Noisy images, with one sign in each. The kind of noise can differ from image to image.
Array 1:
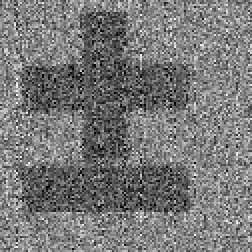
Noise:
columns of uneven size
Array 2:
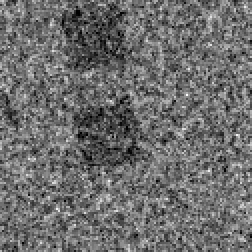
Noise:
blotchy
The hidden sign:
colon
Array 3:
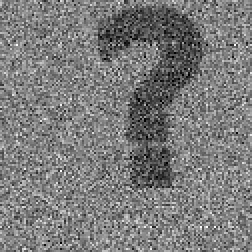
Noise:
low rank plus noise
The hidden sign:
question mark
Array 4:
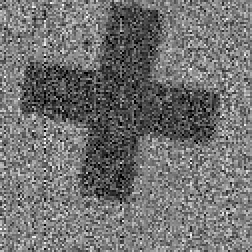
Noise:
columns of uneven size
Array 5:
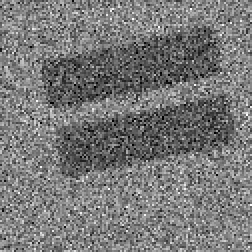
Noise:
independent entries
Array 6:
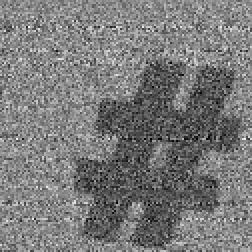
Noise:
rows of uneven size
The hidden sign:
hash sign
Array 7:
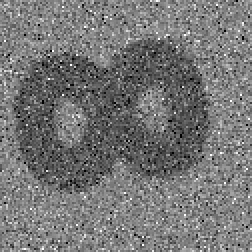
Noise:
heavy tails
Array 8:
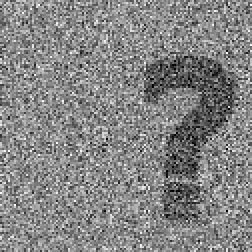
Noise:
low rank plus noise
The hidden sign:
question mark
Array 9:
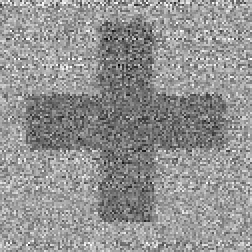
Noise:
rows of uneven size
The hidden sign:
plus sign
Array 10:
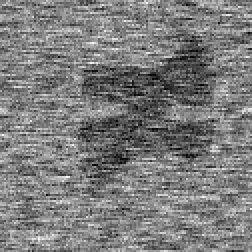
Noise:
streaked along the rows
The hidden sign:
not-equal sign
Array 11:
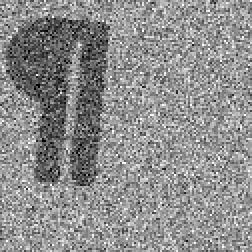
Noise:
independent entries
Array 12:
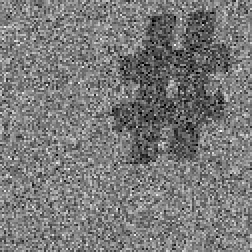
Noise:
independent entries
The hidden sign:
hash sign
